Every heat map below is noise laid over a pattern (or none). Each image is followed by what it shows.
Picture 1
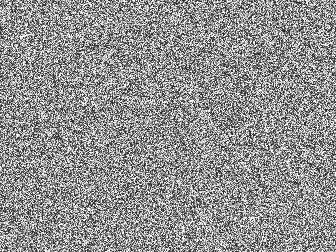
only noise
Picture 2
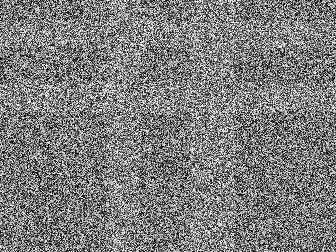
bands of rows crossing bands of columns
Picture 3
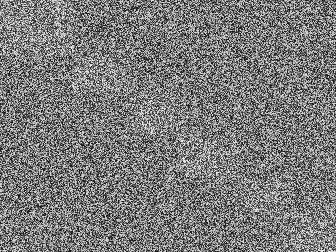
blocks along the diagonal
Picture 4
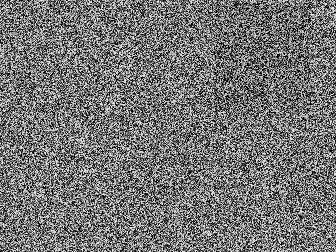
one block
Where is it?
top right
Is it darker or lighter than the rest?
darker
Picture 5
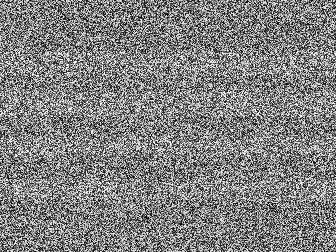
bands of rows
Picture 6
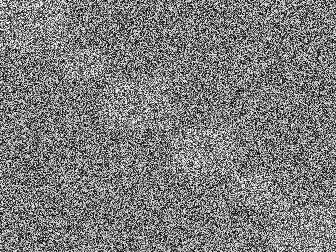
blocks along the diagonal
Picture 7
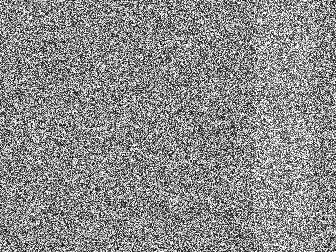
one band of columns
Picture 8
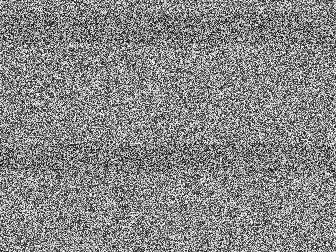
bands of rows
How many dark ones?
2
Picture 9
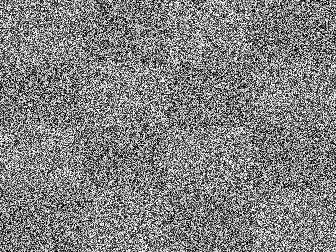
a checkerboard
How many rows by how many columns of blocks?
4 by 4
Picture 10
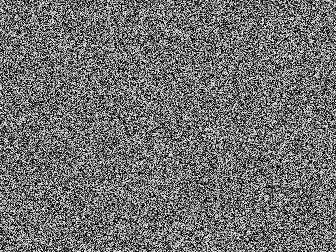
only noise
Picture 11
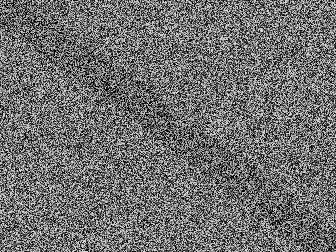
a diagonal band
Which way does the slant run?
top left to bottom right
